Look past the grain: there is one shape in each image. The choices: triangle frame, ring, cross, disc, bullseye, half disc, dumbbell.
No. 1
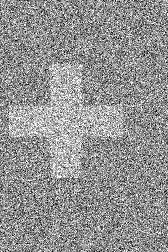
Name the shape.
cross
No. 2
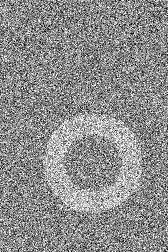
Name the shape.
ring
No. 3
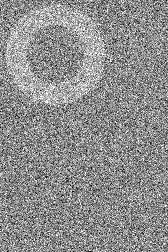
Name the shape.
ring
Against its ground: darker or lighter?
lighter
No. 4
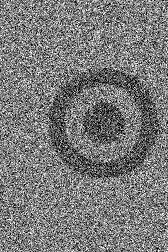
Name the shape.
bullseye
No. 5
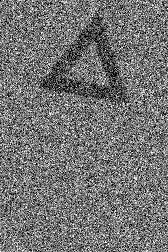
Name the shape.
triangle frame
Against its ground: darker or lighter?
darker
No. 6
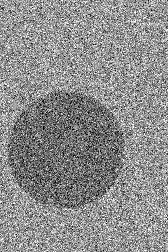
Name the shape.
disc
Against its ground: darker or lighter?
darker
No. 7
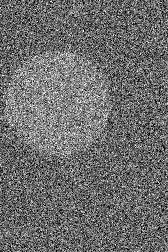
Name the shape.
disc
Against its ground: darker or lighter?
lighter
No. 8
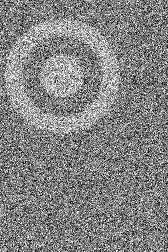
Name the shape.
bullseye
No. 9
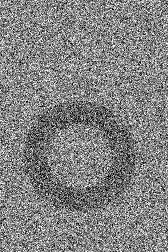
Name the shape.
ring
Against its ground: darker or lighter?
darker
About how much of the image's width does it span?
two thirds
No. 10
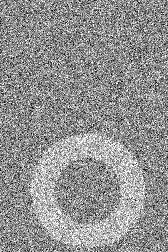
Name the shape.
ring
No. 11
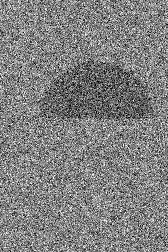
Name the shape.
half disc
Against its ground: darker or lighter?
darker
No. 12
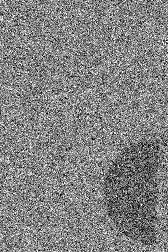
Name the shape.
half disc
